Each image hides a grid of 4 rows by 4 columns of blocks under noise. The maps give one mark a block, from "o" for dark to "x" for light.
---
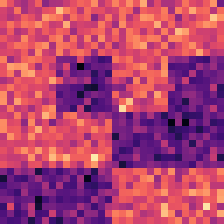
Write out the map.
x x x x
x o x o
x x o o
o o x x
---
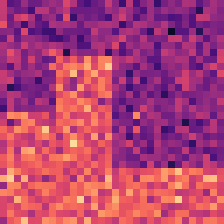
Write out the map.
o o o o
o x o o
x x o o
x x x x
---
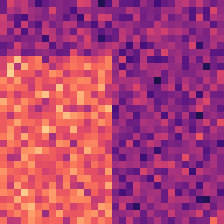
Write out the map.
o o o o
x x o o
x x o o
x x o o
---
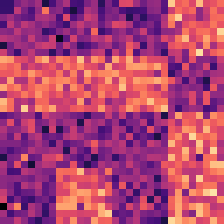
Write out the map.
o o o x
x x x o
o o o x
o x o x
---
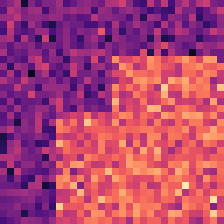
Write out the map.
o o o o
o o x x
o x x x
o x x x
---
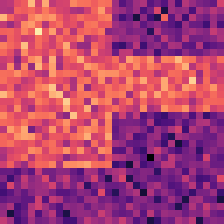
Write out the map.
x x o o
x x x x
x x o o
o o o o
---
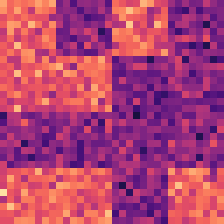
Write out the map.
x o x o
x x o o
o o o o
x x o x
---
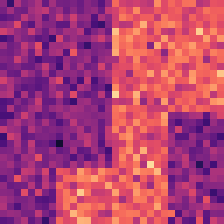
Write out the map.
o o x x
o o x x
o o x o
o x x o
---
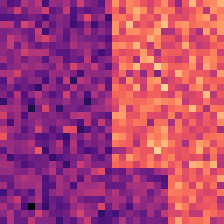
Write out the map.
o o x x
o o x x
o o x x
o o o x
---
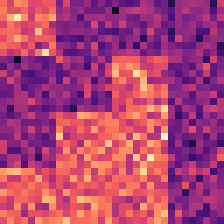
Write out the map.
x o o o
o o x o
o x x o
x x x o
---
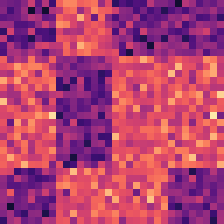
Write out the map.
o x o o
x o x x
x o x x
o x x o
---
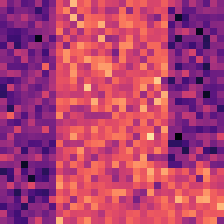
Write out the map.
o x x o
o x x o
o x x o
o x x x
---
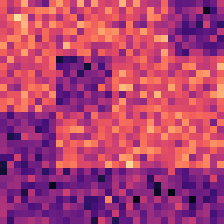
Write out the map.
x x x o
x o x x
o x x x
o o o o
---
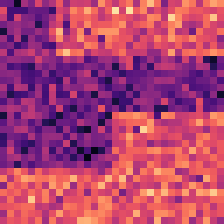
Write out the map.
o x x x
o o o o
o o x x
x x x x
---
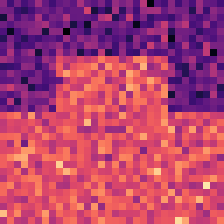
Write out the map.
o o o o
o x x o
x x x x
x x x x
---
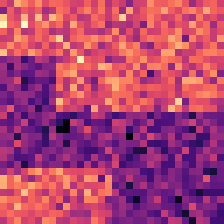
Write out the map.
x x x x
o x x x
o o o o
x x o o
